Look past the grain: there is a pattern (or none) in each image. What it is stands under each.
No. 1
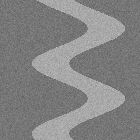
a wavy band
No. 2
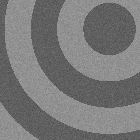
rings round one point
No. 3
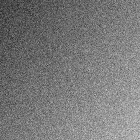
a smooth slope
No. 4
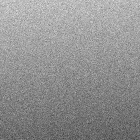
a smooth slope
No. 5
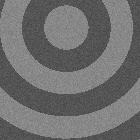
rings round one point
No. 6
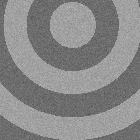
rings round one point
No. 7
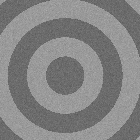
rings round one point
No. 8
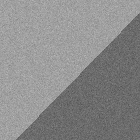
a sharp edge
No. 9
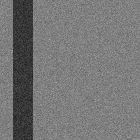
one vertical stripe
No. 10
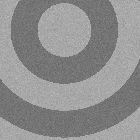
rings round one point
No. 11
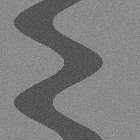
a wavy band
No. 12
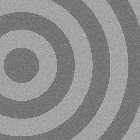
rings round one point
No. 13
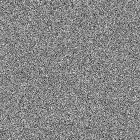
only noise
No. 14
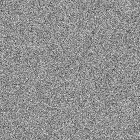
only noise
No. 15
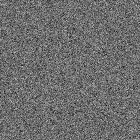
only noise
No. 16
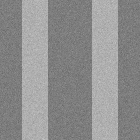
vertical stripes
